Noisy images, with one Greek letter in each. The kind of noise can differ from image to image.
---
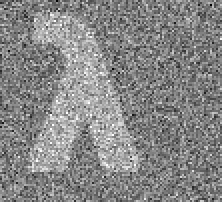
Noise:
independent entries
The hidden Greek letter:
lambda
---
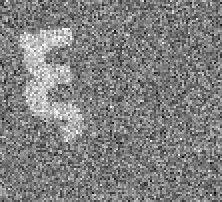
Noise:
independent entries
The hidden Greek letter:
xi
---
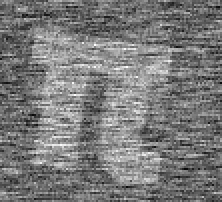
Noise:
streaked along the rows
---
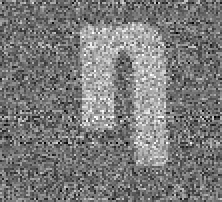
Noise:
rows of uneven size
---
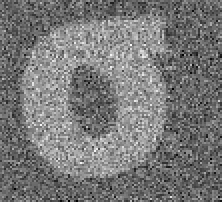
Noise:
low rank plus noise
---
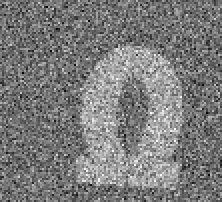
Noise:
independent entries
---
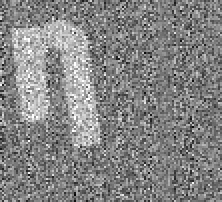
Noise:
columns of uneven size
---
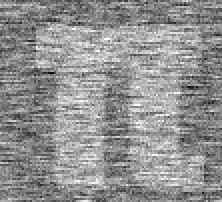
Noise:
streaked along the rows
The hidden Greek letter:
pi
